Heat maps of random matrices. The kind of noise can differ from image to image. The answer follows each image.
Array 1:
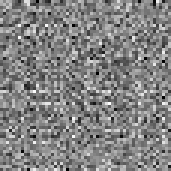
low rank plus noise
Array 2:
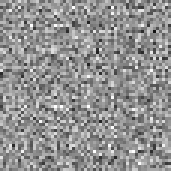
low rank plus noise
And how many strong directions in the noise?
five to eight
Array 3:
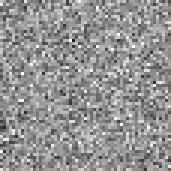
independent entries
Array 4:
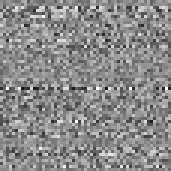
rows of uneven size
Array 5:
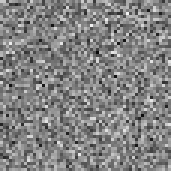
independent entries
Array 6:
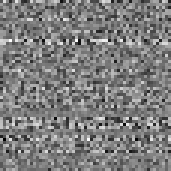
rows of uneven size
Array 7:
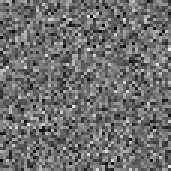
independent entries
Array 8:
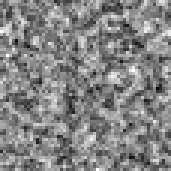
blotchy
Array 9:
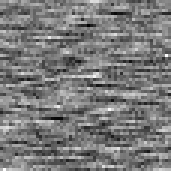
streaked along the rows
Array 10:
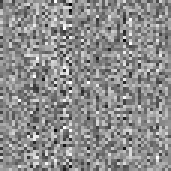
columns of uneven size
